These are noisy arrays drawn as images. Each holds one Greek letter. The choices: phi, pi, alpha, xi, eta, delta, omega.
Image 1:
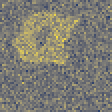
alpha
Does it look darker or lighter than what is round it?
lighter
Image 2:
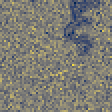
xi
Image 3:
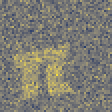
pi
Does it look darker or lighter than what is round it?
lighter
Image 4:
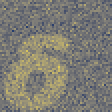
delta
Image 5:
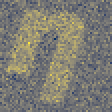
eta
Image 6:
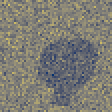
phi
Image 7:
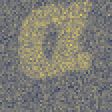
alpha
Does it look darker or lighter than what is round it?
lighter
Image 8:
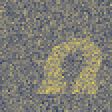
omega
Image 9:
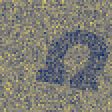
omega
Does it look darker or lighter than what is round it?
darker
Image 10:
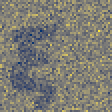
xi
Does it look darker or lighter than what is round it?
darker
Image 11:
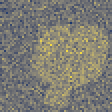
phi
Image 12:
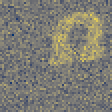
omega
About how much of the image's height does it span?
half
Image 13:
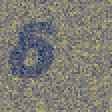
delta
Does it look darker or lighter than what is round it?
darker
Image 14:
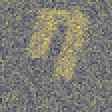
eta
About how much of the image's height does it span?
two thirds
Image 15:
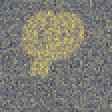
phi
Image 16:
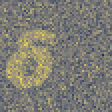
delta
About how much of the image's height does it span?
half
